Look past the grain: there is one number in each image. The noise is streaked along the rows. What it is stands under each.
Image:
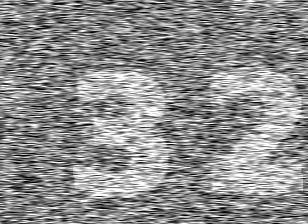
32
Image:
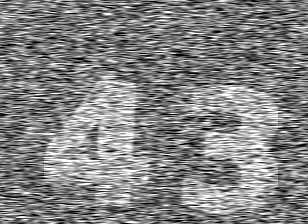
43
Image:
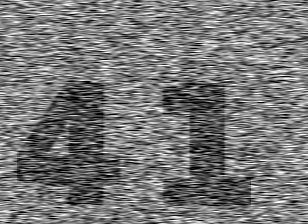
41
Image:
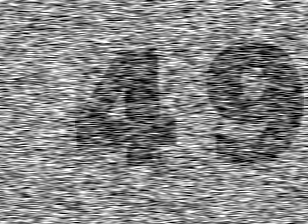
49
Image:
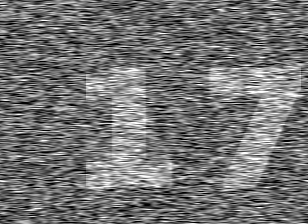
17
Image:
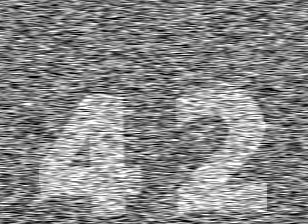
42
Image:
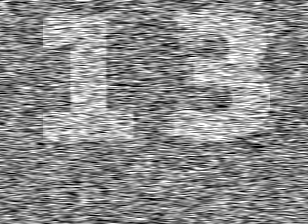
13
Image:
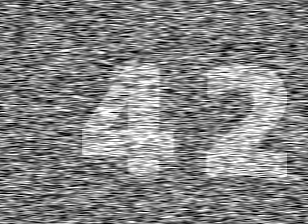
42
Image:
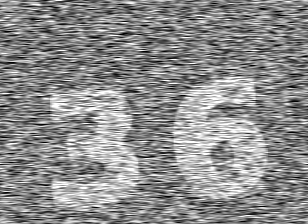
36
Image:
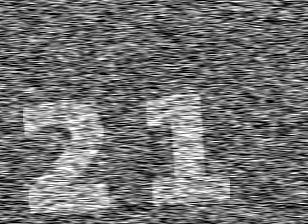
21
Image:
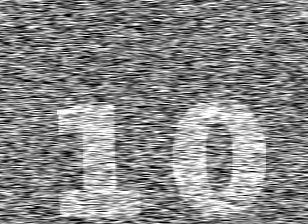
10
